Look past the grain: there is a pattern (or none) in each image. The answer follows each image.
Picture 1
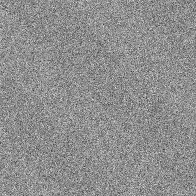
diagonal stripes
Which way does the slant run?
top left to bottom right
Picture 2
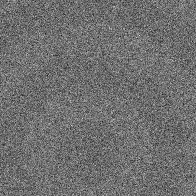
rings round one point
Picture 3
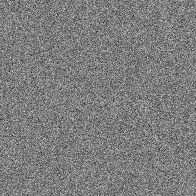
only noise
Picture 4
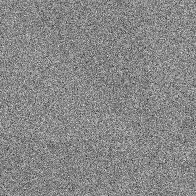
spokes from one point
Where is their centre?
bottom right
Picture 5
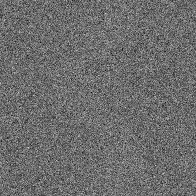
a wavy band
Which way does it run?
top to bottom
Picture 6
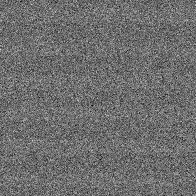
horizontal stripes
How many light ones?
6
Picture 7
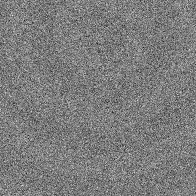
rings round one point
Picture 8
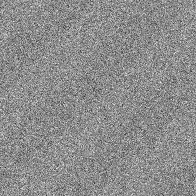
diagonal stripes
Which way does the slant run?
bottom left to top right
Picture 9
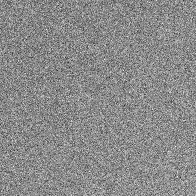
a smooth slope
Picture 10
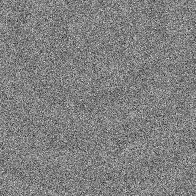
rings round one point
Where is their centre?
top middle
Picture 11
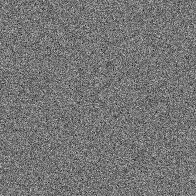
only noise
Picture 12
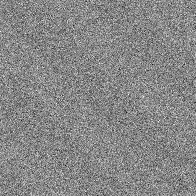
diagonal stripes
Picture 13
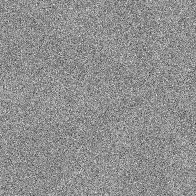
spokes from one point
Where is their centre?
middle right
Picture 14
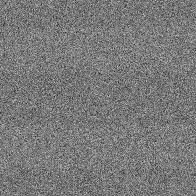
horizontal stripes
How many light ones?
2
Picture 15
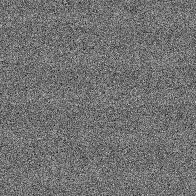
horizontal stripes
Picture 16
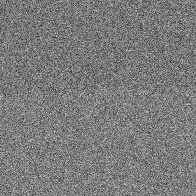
a sharp edge
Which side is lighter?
bottom
